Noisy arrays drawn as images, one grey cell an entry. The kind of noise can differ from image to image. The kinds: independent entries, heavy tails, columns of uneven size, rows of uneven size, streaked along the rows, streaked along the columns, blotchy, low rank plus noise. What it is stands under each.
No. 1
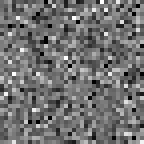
heavy tails
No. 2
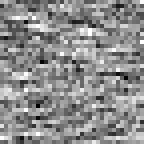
streaked along the rows
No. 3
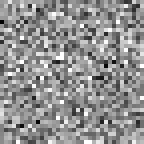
independent entries
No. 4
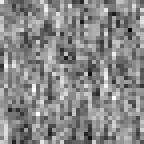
streaked along the columns
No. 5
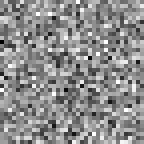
independent entries
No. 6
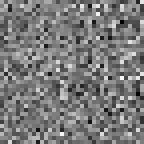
low rank plus noise
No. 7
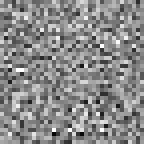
low rank plus noise
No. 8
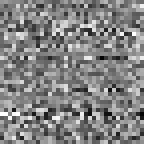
rows of uneven size
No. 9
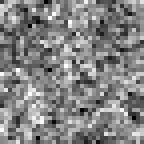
blotchy
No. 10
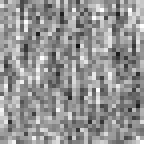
streaked along the columns
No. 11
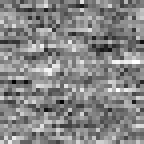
streaked along the rows
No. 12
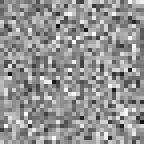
independent entries
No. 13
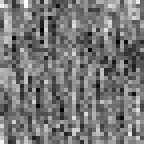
streaked along the columns
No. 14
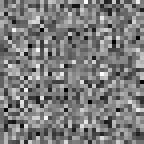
low rank plus noise
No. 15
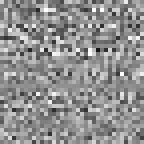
rows of uneven size
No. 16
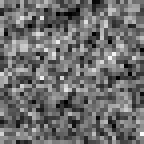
blotchy
